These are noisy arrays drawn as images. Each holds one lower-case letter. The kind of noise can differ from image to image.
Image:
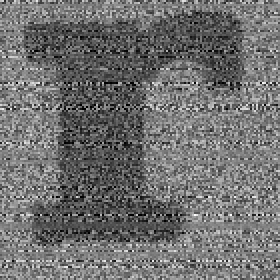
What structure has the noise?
rows of uneven size
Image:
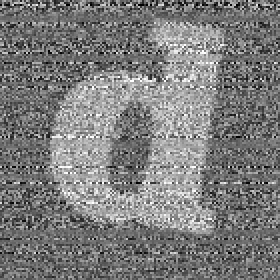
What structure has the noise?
rows of uneven size
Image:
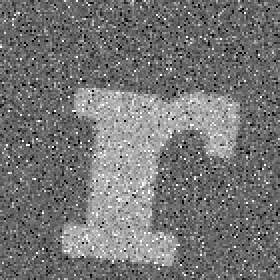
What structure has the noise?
heavy tails
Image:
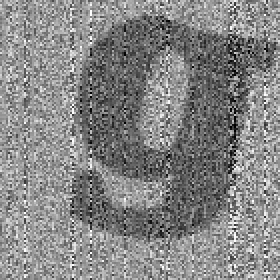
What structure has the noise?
columns of uneven size
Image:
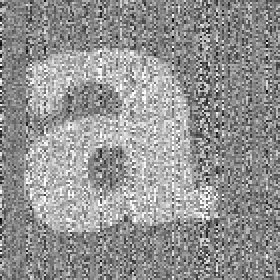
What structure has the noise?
columns of uneven size
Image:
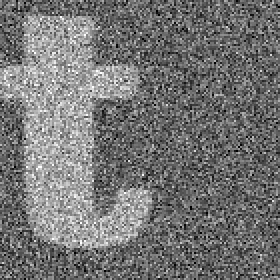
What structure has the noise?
independent entries
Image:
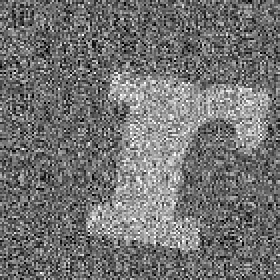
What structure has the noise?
low rank plus noise
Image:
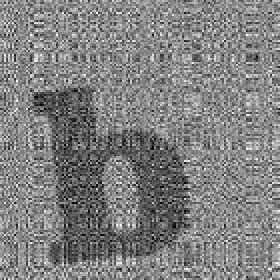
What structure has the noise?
low rank plus noise
